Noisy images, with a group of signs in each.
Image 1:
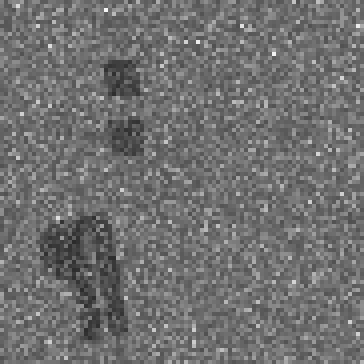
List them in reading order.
top left: dark colon; bottom left: dark pilcrow
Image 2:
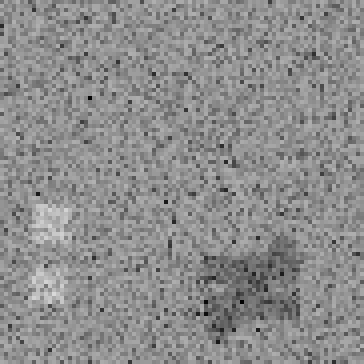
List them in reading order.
bottom left: light colon; bottom right: dark not-equal sign
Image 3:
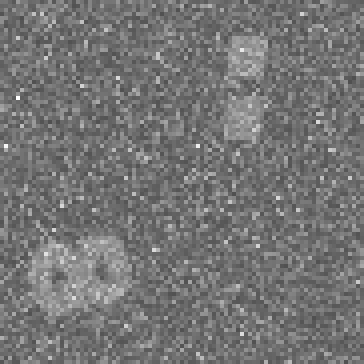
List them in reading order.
top right: light colon; bottom left: light infinity sign
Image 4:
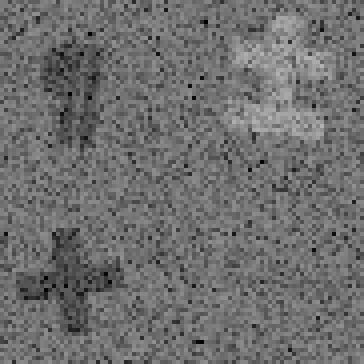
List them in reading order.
top left: dark pilcrow; top right: light plus-minus sign; bottom left: dark plus sign
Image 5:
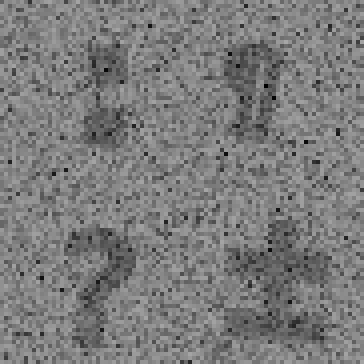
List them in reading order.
top left: dark colon; top right: dark pilcrow; bottom left: dark question mark; bottom right: dark plus-minus sign
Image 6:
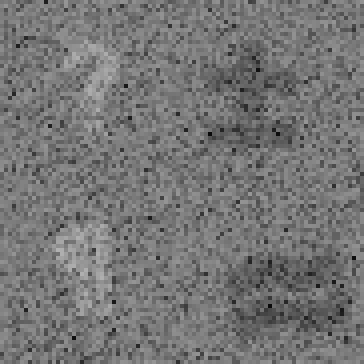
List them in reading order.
top left: light question mark; top right: dark plus-minus sign; bottom left: light pilcrow; bottom right: dark approximately sign
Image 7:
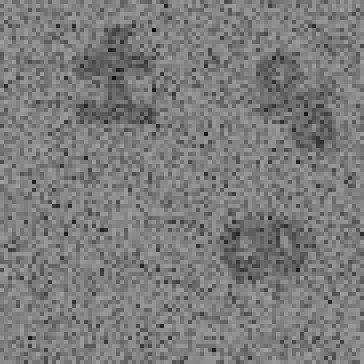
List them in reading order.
top left: dark plus-minus sign; top right: dark percent sign; bottom right: dark infinity sign
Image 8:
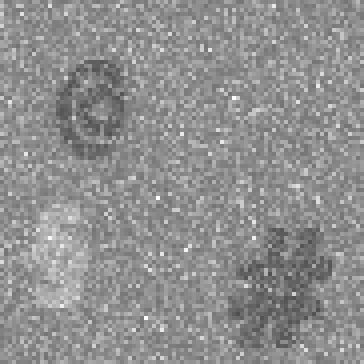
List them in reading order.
top left: dark at sign; bottom left: light section sign; bottom right: dark hash sign
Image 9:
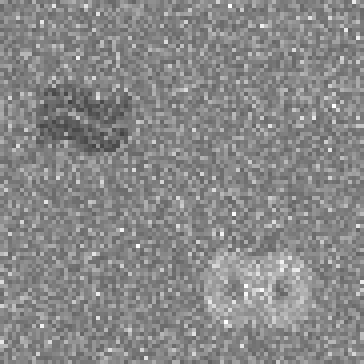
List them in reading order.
top left: dark approximately sign; bottom right: light infinity sign
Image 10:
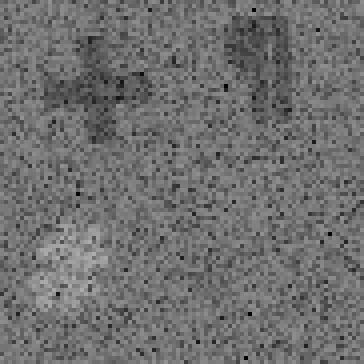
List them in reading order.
top left: dark plus sign; top right: dark pilcrow; bottom left: light hash sign
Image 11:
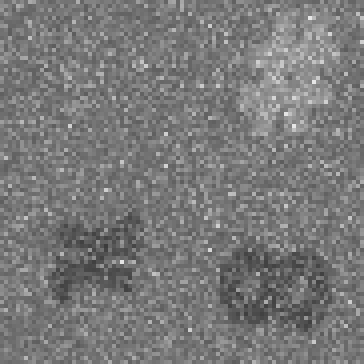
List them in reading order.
top right: light hash sign; bottom left: dark not-equal sign; bottom right: dark infinity sign
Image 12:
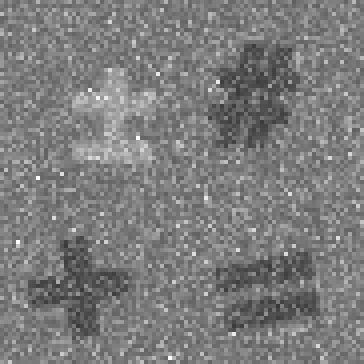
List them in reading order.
top left: light plus-minus sign; top right: dark hash sign; bottom left: dark plus sign; bottom right: dark equals sign
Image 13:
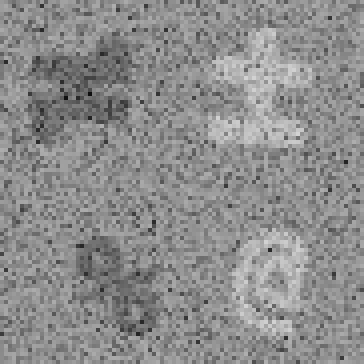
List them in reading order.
top left: dark not-equal sign; top right: light plus-minus sign; bottom left: dark percent sign; bottom right: light at sign
